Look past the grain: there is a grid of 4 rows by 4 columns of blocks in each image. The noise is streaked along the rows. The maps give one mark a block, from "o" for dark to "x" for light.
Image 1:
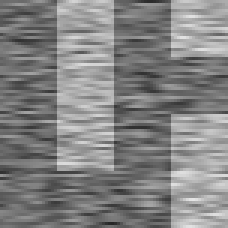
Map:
o x o x
o x o o
o x o x
o o o x
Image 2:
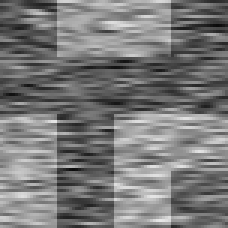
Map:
o x x o
o o o o
x o x x
x o x o
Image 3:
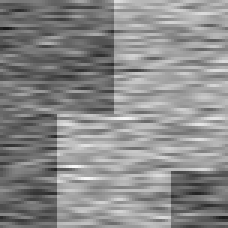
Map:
o o x x
o o x x
o x x x
o x x o
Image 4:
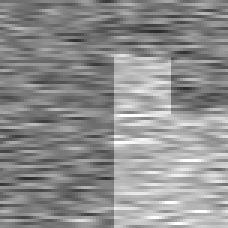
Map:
o o o o
o o x o
o o x x
o o x x
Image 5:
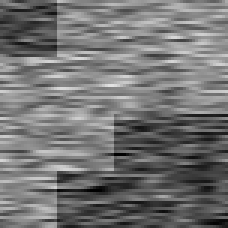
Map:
o x x x
x x x x
x x o o
x o o o
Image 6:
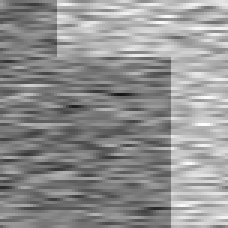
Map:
o x x x
o o o x
o o o x
o o o x
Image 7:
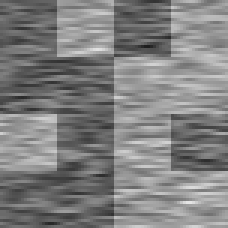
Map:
o x o x
o o x x
x o x o
o o x x
